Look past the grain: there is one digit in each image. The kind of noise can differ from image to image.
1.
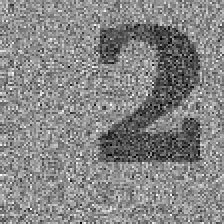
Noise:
low rank plus noise
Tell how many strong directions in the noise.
five to eight
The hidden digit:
2
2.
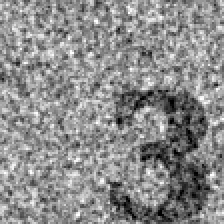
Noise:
blotchy
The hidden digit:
3
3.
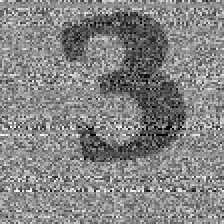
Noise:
rows of uneven size
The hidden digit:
3
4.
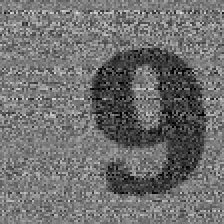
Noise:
rows of uneven size
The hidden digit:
9
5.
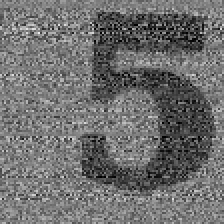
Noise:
rows of uneven size
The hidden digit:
5
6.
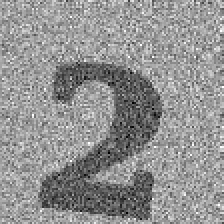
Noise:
low rank plus noise
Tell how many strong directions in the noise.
three or four
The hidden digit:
2
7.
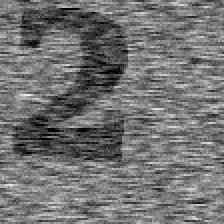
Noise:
streaked along the rows
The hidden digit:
2
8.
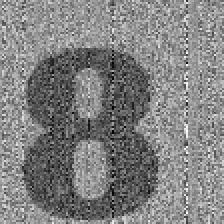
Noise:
columns of uneven size
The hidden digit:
8
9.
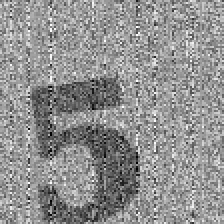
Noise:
columns of uneven size
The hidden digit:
5
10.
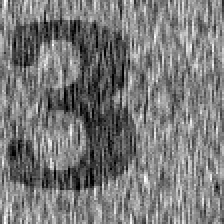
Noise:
streaked along the columns
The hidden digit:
3
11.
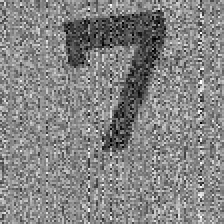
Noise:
columns of uneven size
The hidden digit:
7
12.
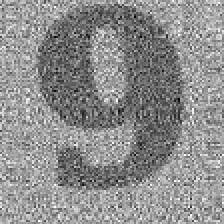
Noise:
low rank plus noise
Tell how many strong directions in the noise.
three or four
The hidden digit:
9
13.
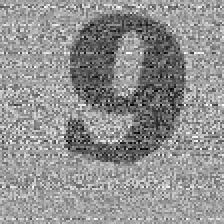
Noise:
rows of uneven size
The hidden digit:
9
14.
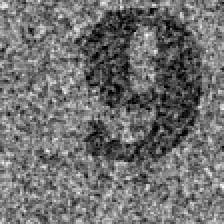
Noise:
blotchy
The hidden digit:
9
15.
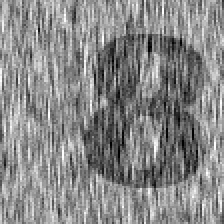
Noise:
streaked along the columns
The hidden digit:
8
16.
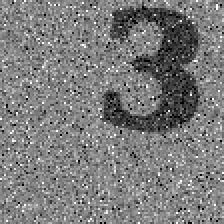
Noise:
heavy tails
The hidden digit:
3
